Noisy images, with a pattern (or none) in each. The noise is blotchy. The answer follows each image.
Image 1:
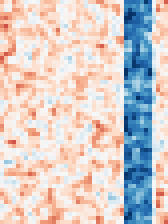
one vertical stripe
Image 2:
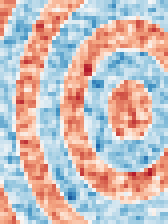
rings round one point
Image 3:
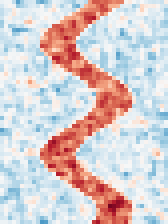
a wavy band
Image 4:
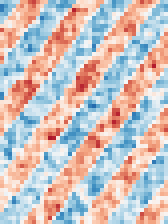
diagonal stripes
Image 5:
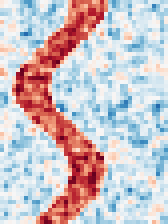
a wavy band
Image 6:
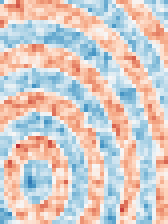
rings round one point
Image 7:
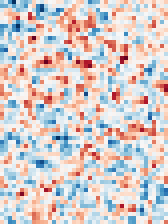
only noise
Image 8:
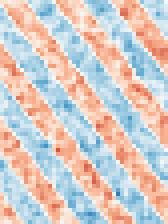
diagonal stripes
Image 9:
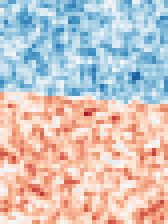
a sharp edge
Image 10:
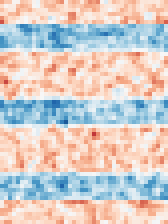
horizontal stripes
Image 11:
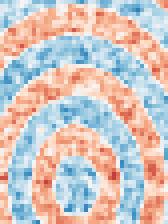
rings round one point
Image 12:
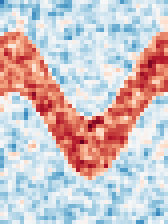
a wavy band
